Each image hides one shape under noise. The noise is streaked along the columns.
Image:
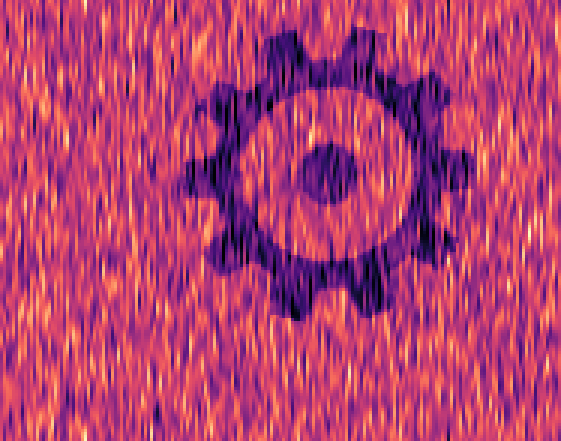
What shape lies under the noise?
gear
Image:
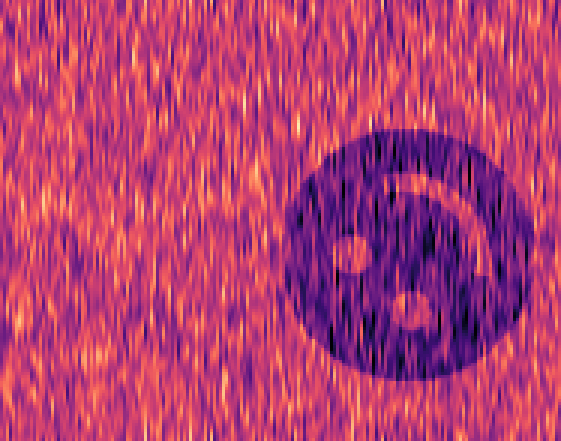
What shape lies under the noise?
smiling face
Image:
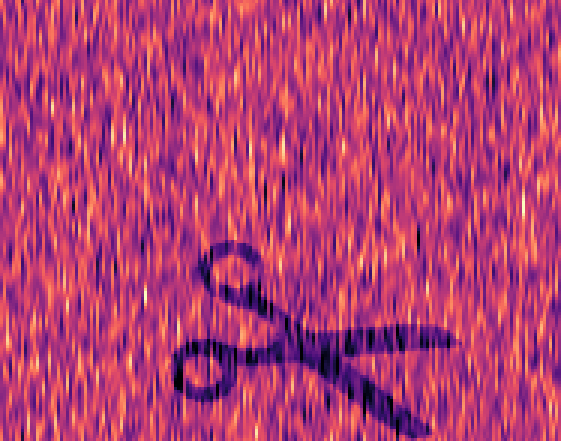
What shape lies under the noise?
pair of scissors
